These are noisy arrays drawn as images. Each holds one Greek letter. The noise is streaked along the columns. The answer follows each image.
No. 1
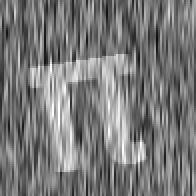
light pi
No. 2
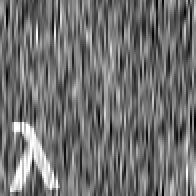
light lambda, bottom left
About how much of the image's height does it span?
a third
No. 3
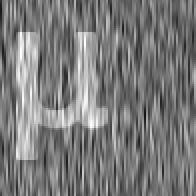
light mu
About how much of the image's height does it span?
two thirds
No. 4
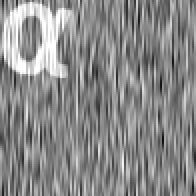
light alpha, top left
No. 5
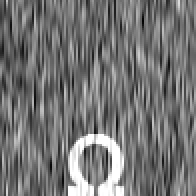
light omega, bottom middle
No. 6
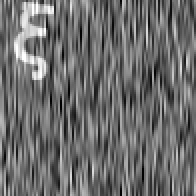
light xi, top left
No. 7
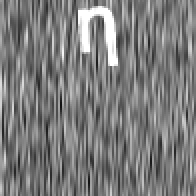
light eta, top middle
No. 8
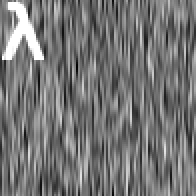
light lambda, top left
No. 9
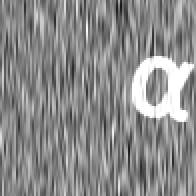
light alpha, middle right
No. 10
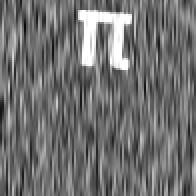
light pi, top middle
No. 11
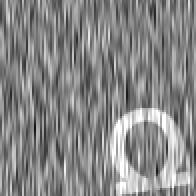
light omega, bottom right
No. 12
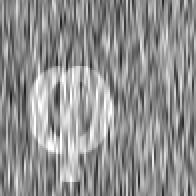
light phi
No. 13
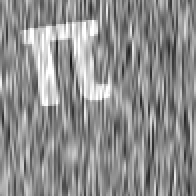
light pi
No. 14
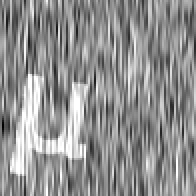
light mu
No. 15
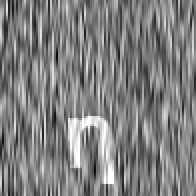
light eta, bottom middle
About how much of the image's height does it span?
a third
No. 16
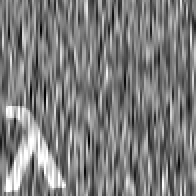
light lambda, bottom left
